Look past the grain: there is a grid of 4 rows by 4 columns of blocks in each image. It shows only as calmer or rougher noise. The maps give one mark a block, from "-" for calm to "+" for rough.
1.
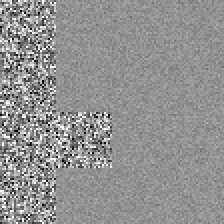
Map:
+---
+---
++--
+---
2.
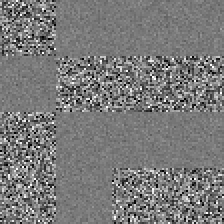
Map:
+---
-+++
+---
+-++
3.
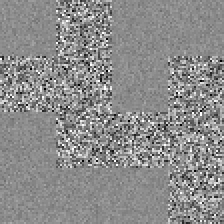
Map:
-+--
++-+
-+++
---+
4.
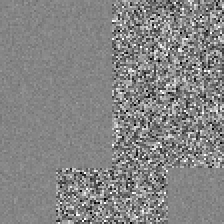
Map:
--++
--++
--++
-++-
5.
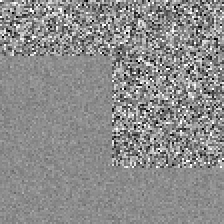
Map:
++++
--++
--++
----
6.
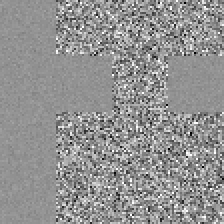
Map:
-+++
--+-
-+++
-+++
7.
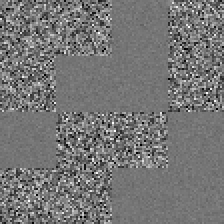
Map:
++-+
+--+
-++-
++--
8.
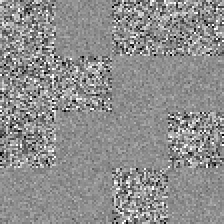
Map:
+-++
++--
+--+
--+-
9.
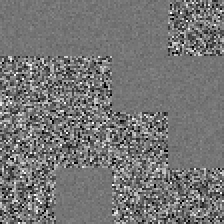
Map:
---+
++--
+++-
+-++
